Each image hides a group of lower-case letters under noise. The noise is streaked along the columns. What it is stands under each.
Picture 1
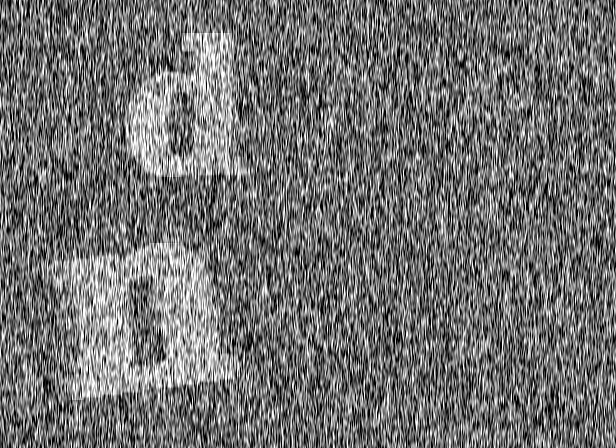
top left: d; bottom left: n
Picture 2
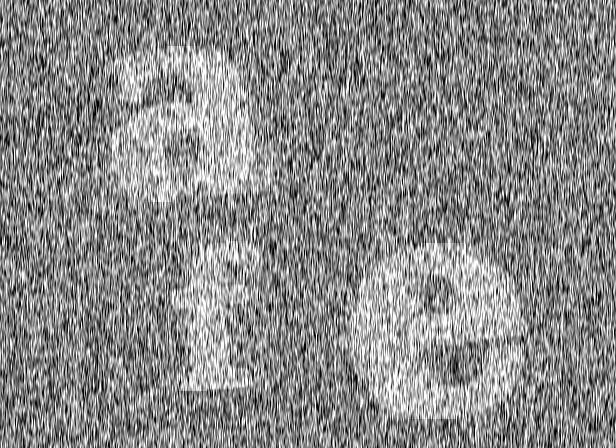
top left: a; bottom left: f; bottom right: e
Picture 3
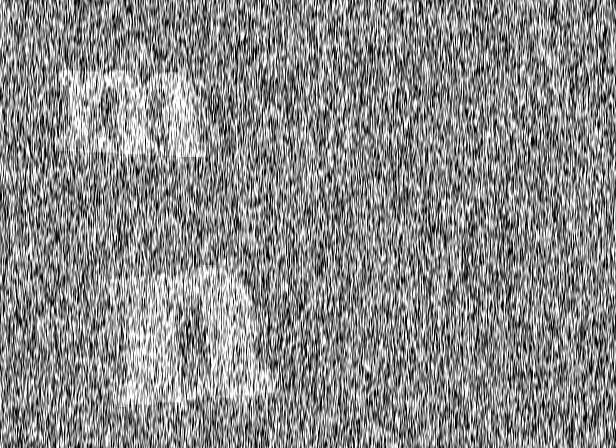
top left: m; bottom left: n
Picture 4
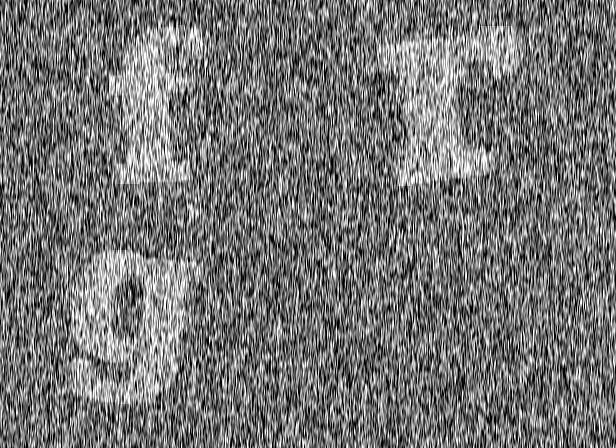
top left: f; top right: r; bottom left: g
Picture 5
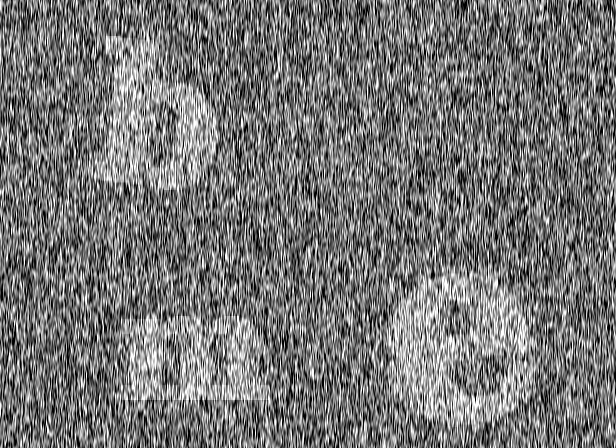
top left: b; bottom left: m; bottom right: e
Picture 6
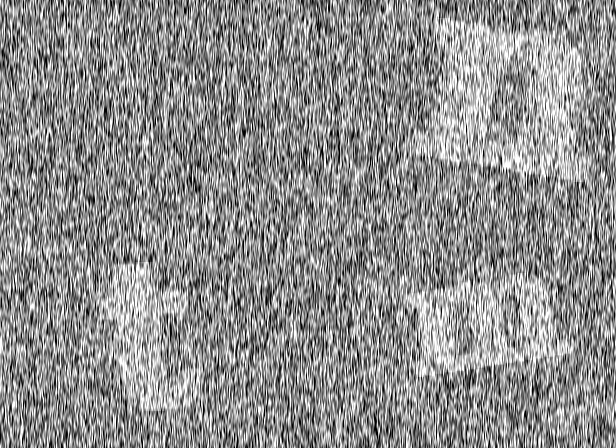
top right: n; bottom left: t; bottom right: m
